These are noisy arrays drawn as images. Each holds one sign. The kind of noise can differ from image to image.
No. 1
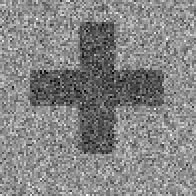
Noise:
independent entries
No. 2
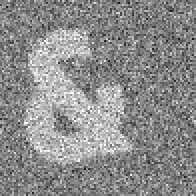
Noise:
independent entries
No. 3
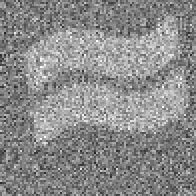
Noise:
low rank plus noise
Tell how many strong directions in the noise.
three or four
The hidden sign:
approximately sign
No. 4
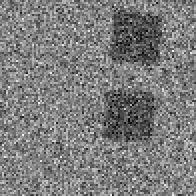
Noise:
independent entries
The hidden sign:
colon
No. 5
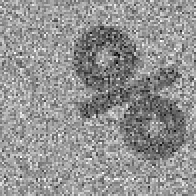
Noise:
low rank plus noise
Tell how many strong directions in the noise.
two
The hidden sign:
percent sign
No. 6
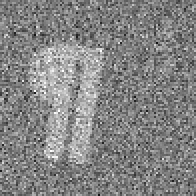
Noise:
low rank plus noise
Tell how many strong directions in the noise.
one
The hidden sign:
pilcrow
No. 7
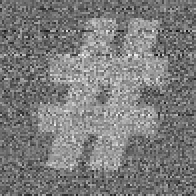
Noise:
rows of uneven size
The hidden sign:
hash sign
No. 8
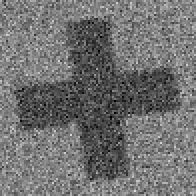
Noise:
independent entries
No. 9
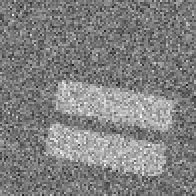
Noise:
independent entries
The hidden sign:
equals sign
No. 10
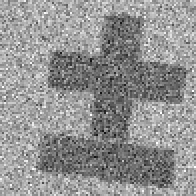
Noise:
independent entries
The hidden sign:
plus-minus sign
